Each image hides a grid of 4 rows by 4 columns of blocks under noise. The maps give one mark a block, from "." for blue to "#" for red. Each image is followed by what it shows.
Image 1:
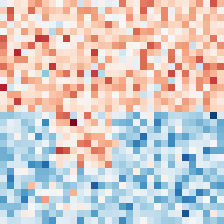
# # # #
# # # #
. # . .
. . . .
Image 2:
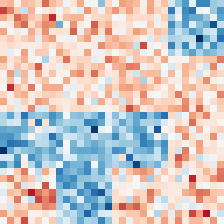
# # # .
# # # #
. . . #
# . # #
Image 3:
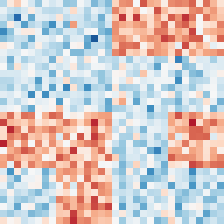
. . # #
. . . .
# # . #
. # . .
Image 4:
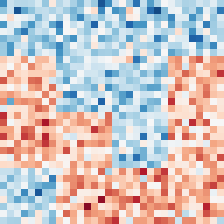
. . . .
# . . #
# # . #
. # # #
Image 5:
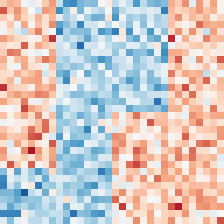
# . . #
# . . #
# . # #
. . # #
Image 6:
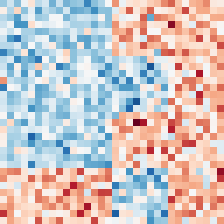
. . # #
. . . #
. . # #
# # . #
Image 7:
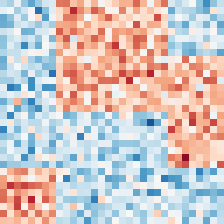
. # # .
. # # #
. . . #
# . . .
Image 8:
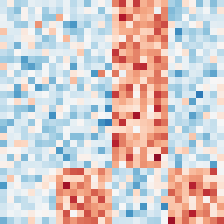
. . # .
. . # .
. . # .
. # . #
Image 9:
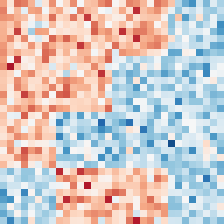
# # # .
# # . .
# . . .
. # # .
